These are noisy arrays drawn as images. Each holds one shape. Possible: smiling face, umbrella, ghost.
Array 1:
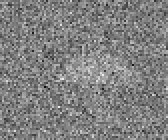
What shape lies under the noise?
umbrella
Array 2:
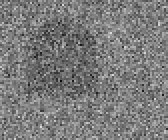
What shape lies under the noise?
ghost
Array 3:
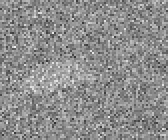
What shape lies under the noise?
umbrella
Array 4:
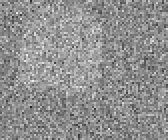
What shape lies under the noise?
ghost
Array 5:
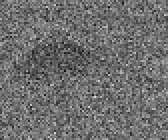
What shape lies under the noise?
umbrella
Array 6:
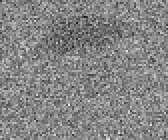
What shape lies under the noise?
umbrella
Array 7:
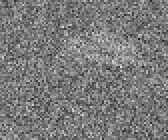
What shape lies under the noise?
umbrella
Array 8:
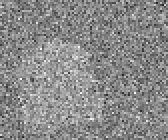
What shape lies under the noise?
ghost
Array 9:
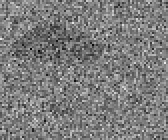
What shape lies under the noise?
umbrella
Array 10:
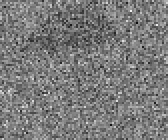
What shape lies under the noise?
umbrella
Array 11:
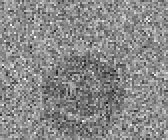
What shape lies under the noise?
smiling face
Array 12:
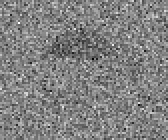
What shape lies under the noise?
umbrella
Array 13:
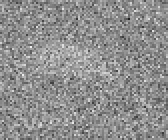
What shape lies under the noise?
umbrella
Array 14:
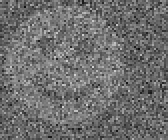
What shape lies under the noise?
smiling face
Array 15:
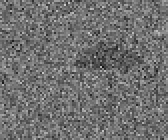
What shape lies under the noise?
umbrella
